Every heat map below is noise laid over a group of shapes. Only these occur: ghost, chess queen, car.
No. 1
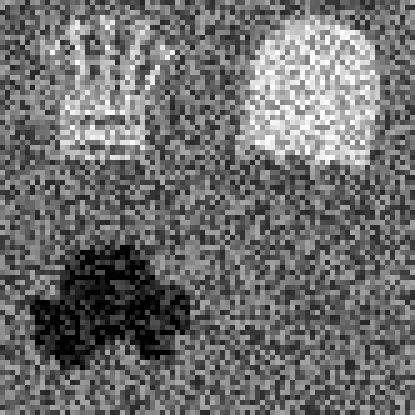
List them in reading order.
top left: light chess queen; top right: light ghost; bottom left: dark car
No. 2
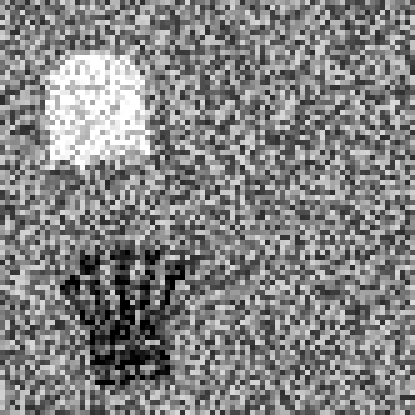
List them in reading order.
top left: light ghost; bottom left: dark chess queen
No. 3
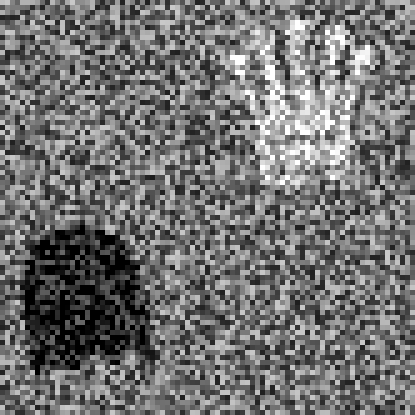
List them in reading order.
top right: light chess queen; bottom left: dark ghost
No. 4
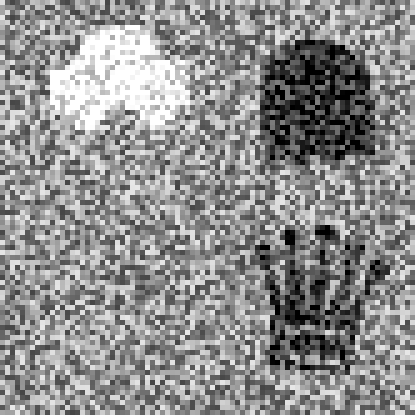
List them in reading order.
top left: light car; top right: dark ghost; bottom right: dark chess queen
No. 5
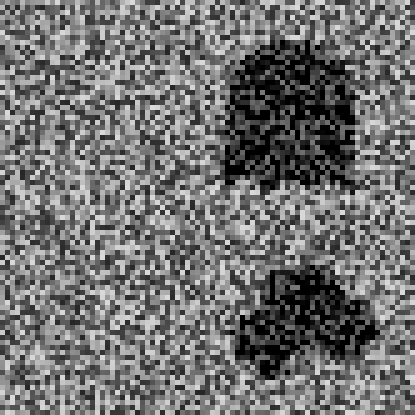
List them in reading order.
top right: dark ghost; bottom right: dark car
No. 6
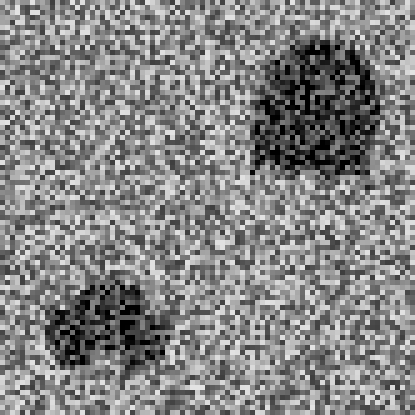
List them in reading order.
top right: dark ghost; bottom left: dark car
